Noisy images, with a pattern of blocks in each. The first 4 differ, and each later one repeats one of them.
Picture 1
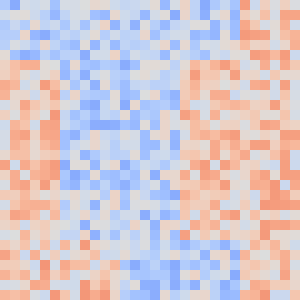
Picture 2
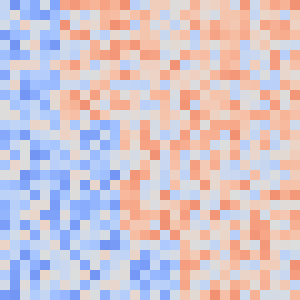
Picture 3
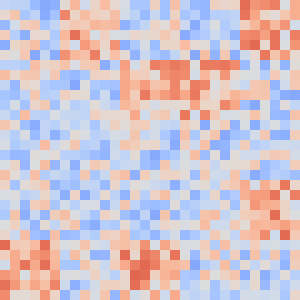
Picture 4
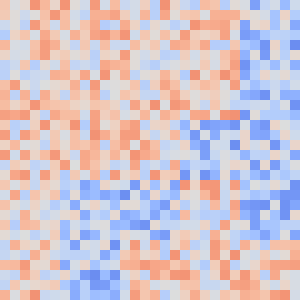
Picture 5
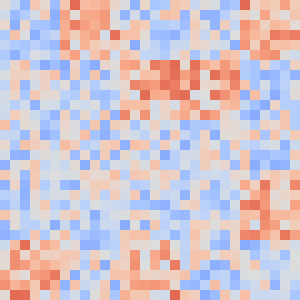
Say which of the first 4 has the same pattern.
3
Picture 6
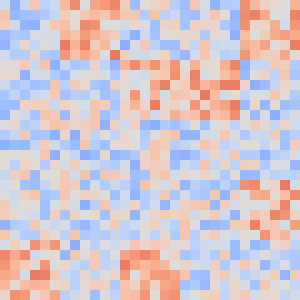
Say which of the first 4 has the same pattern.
3
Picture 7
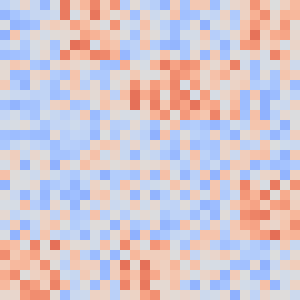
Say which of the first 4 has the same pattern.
3
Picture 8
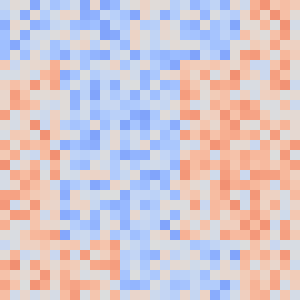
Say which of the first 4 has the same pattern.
1
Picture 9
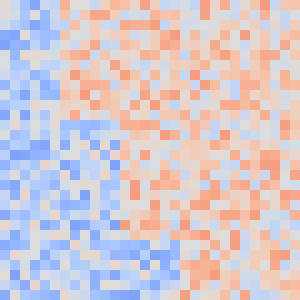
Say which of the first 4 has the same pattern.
2
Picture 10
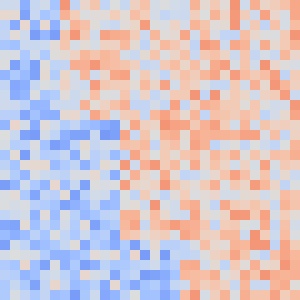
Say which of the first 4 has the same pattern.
2
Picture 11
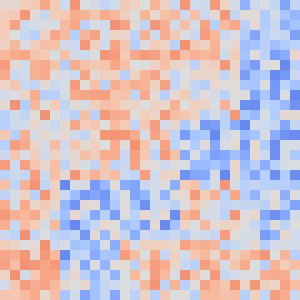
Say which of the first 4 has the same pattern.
4
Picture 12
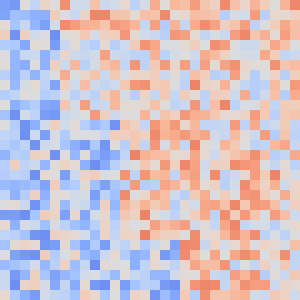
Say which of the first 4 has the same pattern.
2
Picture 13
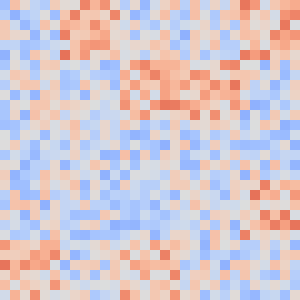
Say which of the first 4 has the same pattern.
3
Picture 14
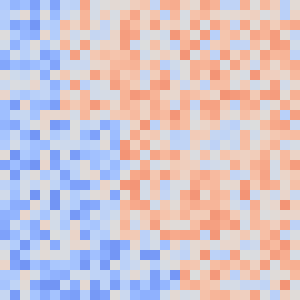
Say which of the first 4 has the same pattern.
2
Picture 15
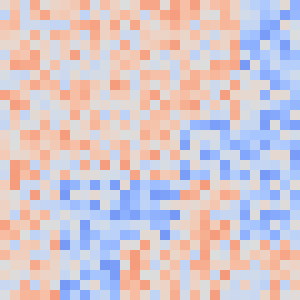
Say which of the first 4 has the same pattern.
4
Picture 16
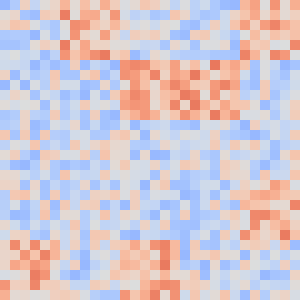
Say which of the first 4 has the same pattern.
3
